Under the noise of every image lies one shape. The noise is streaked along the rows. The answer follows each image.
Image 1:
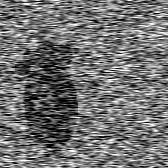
footprint
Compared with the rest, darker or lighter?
darker
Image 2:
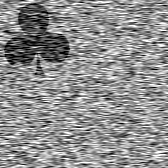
club
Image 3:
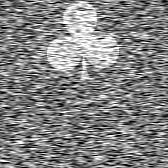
club
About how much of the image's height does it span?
half
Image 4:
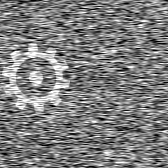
gear
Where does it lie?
middle left
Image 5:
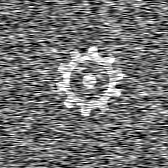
gear
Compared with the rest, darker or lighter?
lighter
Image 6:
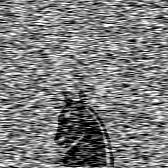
chess knight
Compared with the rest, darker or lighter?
darker
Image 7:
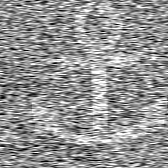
anchor
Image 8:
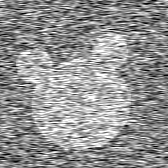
bear's head
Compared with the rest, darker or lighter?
lighter
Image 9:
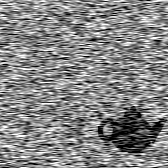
teapot
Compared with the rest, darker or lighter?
darker
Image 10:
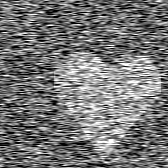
heart
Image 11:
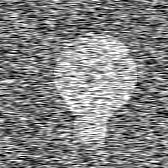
light bulb
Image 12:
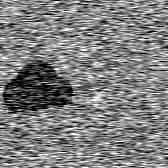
cloud
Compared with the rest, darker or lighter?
darker
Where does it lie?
middle left
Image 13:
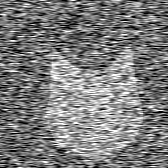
cat's head
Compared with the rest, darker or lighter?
lighter
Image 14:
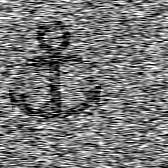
anchor
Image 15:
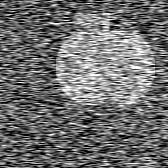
apple
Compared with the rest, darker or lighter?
lighter
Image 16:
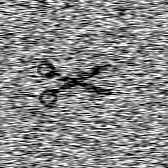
pair of scissors
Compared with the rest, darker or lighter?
darker
